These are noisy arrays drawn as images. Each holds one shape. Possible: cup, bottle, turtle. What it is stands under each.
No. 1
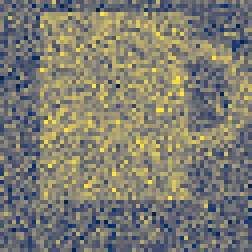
light cup
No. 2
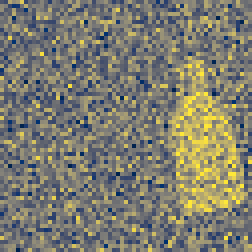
light bottle
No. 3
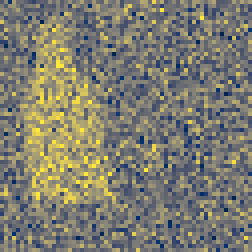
light bottle
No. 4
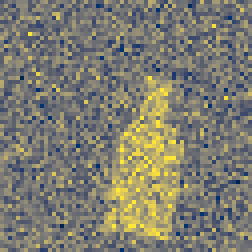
light bottle
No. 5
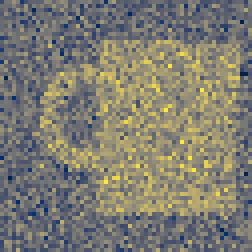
light cup
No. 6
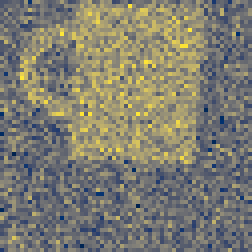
light cup
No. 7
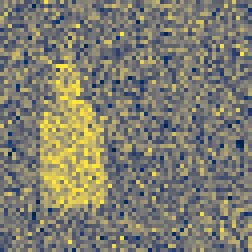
light bottle
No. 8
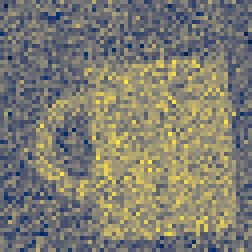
light cup
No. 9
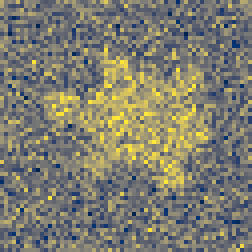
light turtle
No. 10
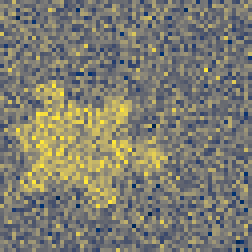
light turtle
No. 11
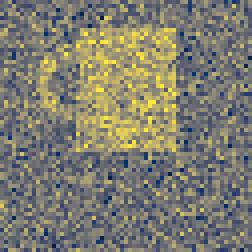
light cup
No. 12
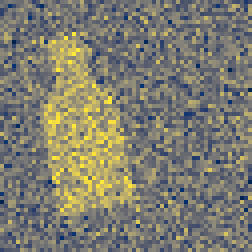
light bottle
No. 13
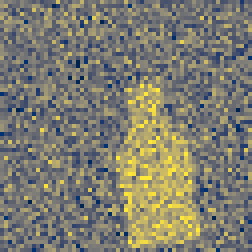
light bottle
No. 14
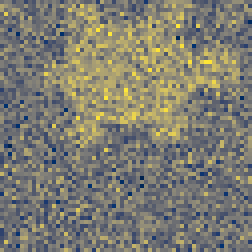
light turtle
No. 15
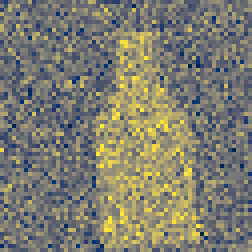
light bottle
